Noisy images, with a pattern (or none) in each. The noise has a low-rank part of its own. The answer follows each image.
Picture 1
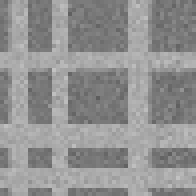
bands of rows crossing bands of columns
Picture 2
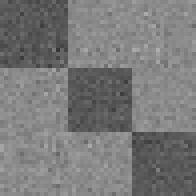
blocks along the diagonal
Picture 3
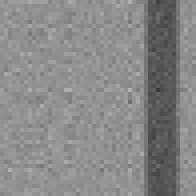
one band of columns
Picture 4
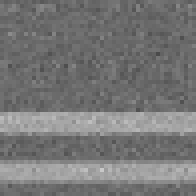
bands of rows
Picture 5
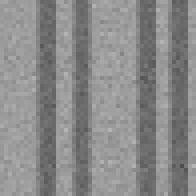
bands of columns
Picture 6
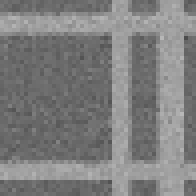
bands of rows crossing bands of columns
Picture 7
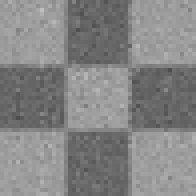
a checkerboard
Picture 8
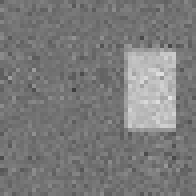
one block
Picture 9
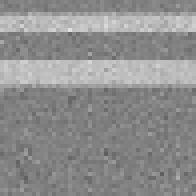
bands of rows
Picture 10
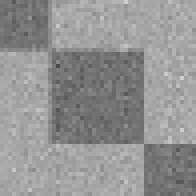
blocks along the diagonal
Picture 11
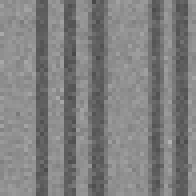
bands of columns
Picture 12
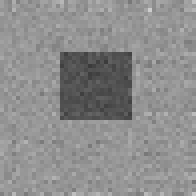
one block
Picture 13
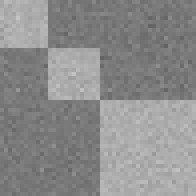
blocks along the diagonal
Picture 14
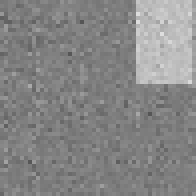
one block
